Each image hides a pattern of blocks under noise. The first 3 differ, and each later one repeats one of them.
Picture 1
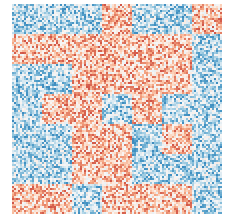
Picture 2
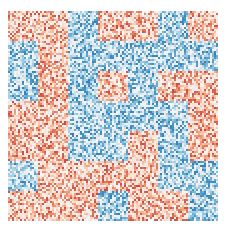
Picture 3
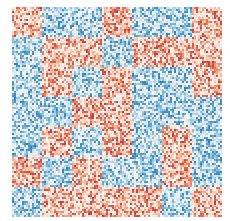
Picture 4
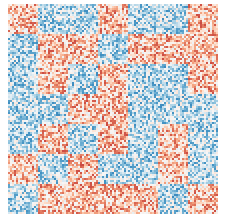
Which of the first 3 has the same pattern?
3
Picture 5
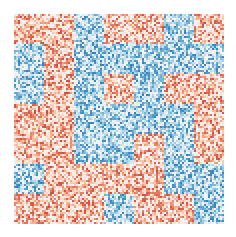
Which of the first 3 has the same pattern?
2
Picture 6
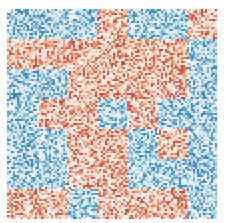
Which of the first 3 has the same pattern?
1
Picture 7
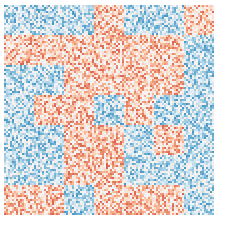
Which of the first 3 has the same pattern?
1
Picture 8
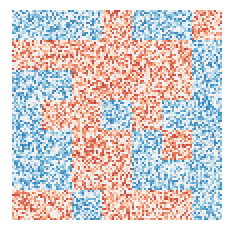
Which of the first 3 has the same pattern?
1
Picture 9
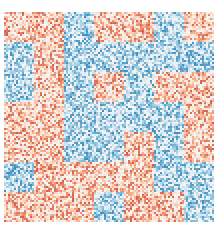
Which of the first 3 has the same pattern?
2
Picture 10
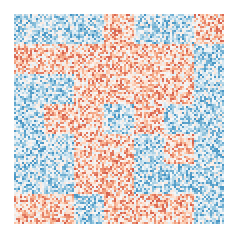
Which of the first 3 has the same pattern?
1
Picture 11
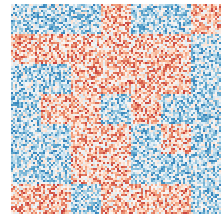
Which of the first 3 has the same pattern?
1
